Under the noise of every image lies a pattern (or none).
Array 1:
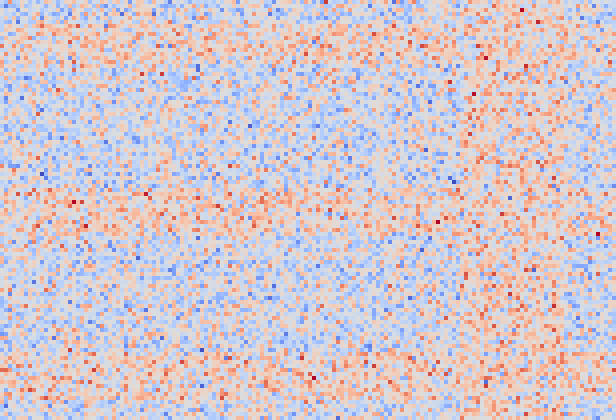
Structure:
bands of rows crossing bands of columns
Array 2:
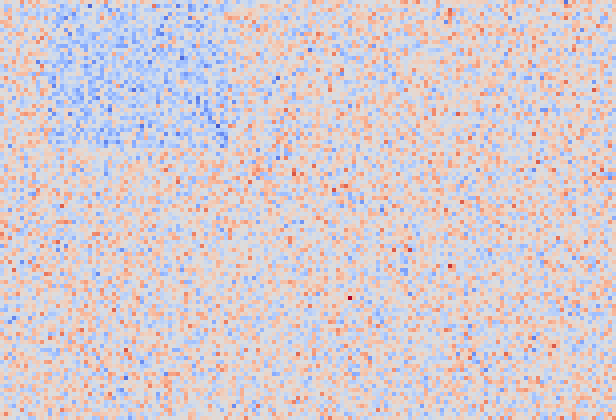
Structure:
one block
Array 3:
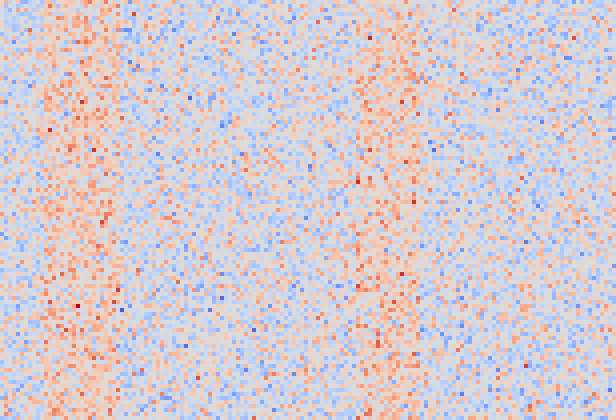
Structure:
bands of columns
